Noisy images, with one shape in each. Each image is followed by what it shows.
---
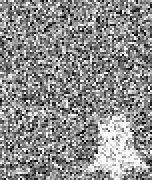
bell
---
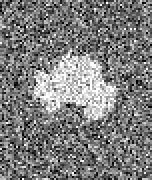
car
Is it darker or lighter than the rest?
lighter
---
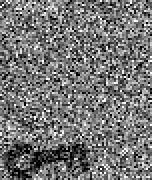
key
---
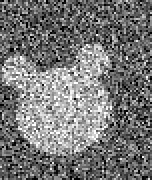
bear's head
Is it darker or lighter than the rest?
lighter
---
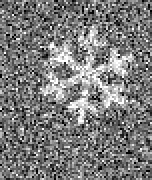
snowflake
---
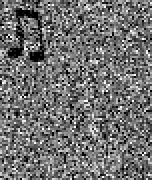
pair of musical notes
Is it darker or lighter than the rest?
darker
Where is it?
top left
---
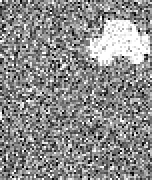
car
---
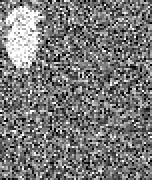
footprint
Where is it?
top left
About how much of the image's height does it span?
a third
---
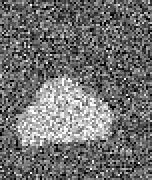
cloud
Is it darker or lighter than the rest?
lighter
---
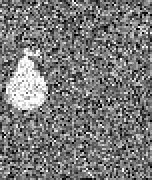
pear
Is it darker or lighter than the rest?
lighter
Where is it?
middle left
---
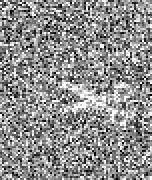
pair of scissors
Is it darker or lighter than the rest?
lighter
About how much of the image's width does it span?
half
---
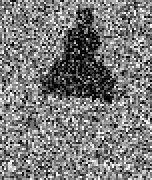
chess pawn
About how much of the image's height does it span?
half
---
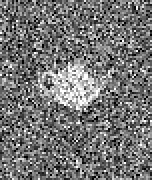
teapot
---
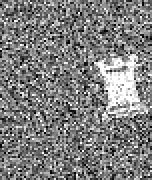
chess rook
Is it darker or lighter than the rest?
lighter
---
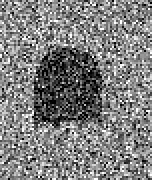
ghost
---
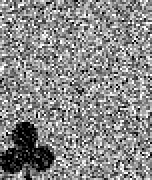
club
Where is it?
bottom left
